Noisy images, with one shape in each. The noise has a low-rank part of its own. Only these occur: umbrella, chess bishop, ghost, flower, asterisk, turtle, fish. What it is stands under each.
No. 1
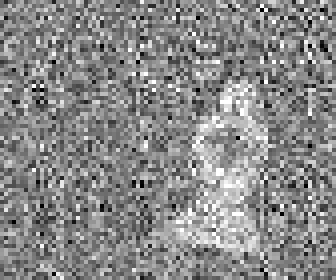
light chess bishop
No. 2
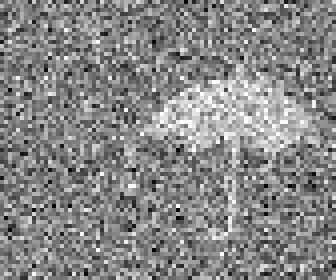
light umbrella
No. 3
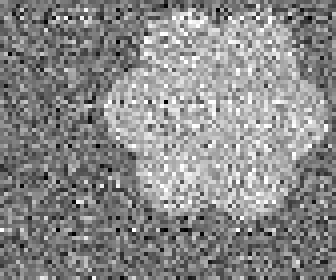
light flower
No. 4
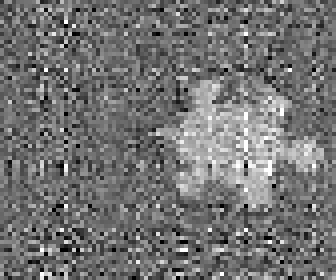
light turtle
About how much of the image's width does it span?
half
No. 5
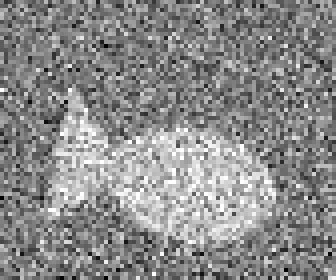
light fish
